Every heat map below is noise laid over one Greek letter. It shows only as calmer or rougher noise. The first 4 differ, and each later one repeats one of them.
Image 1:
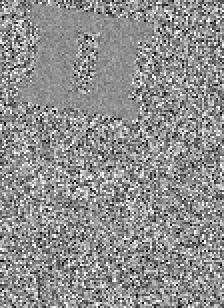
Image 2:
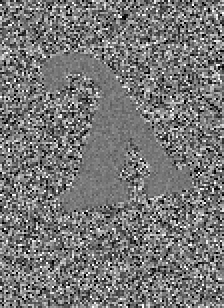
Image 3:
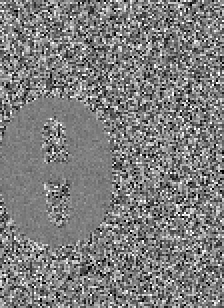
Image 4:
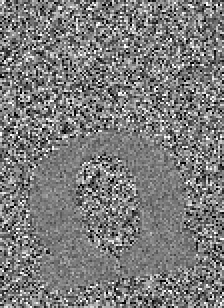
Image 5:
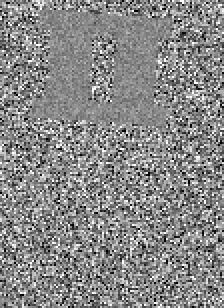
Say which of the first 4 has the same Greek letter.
1
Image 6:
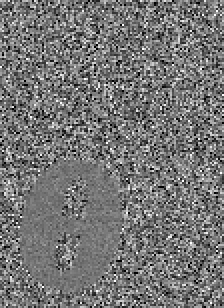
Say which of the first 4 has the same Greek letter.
3
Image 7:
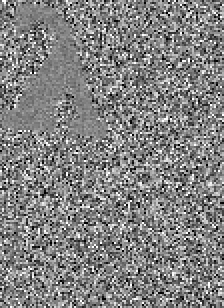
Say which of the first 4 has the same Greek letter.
2
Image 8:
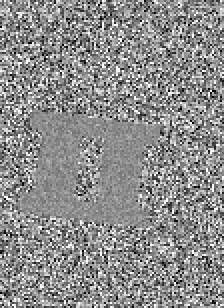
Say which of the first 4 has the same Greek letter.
1
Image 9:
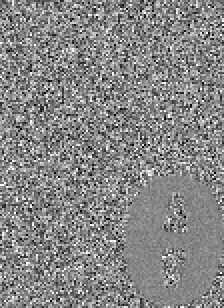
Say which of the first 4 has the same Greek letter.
3
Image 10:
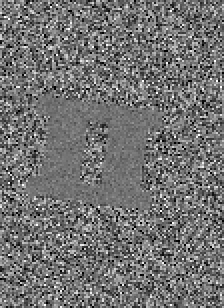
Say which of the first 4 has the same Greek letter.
1
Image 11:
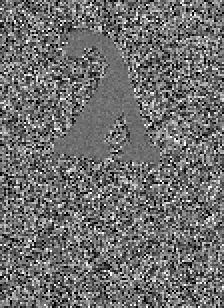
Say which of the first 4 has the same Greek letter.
2
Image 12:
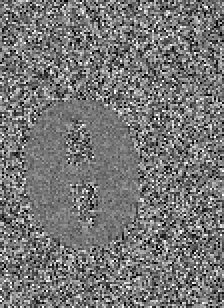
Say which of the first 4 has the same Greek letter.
3
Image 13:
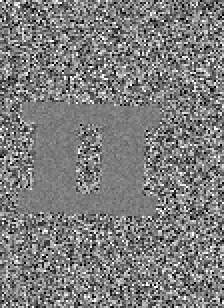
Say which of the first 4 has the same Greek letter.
1
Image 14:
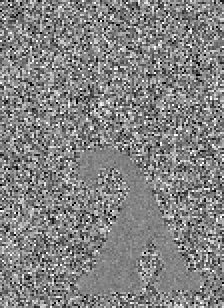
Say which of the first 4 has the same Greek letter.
2
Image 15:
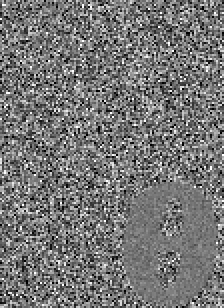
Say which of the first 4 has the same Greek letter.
3
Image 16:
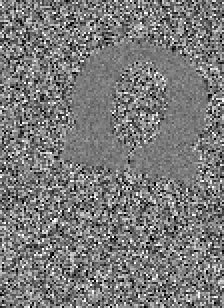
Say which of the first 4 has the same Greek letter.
4
